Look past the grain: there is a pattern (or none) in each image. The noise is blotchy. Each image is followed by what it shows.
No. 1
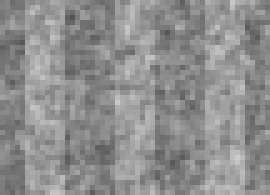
vertical stripes
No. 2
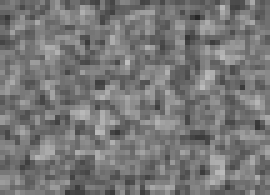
only noise
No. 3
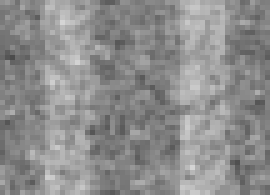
vertical stripes
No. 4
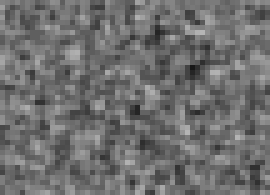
only noise
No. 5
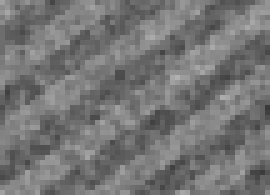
diagonal stripes
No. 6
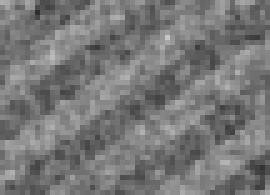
diagonal stripes
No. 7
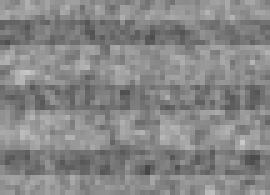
horizontal stripes
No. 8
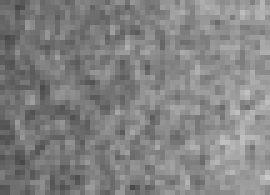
a smooth slope
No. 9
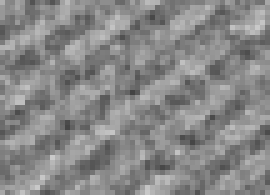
diagonal stripes
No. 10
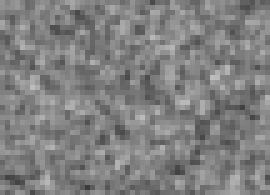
only noise
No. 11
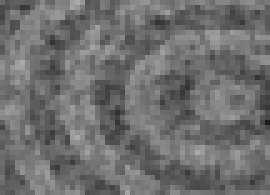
rings round one point
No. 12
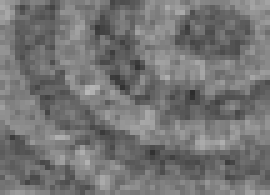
rings round one point
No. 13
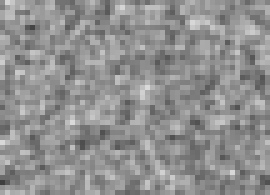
only noise
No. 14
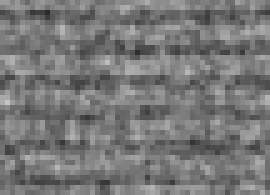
horizontal stripes
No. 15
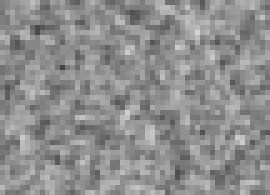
only noise
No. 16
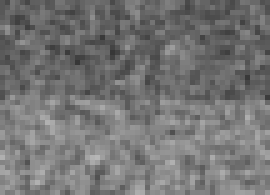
a sharp edge
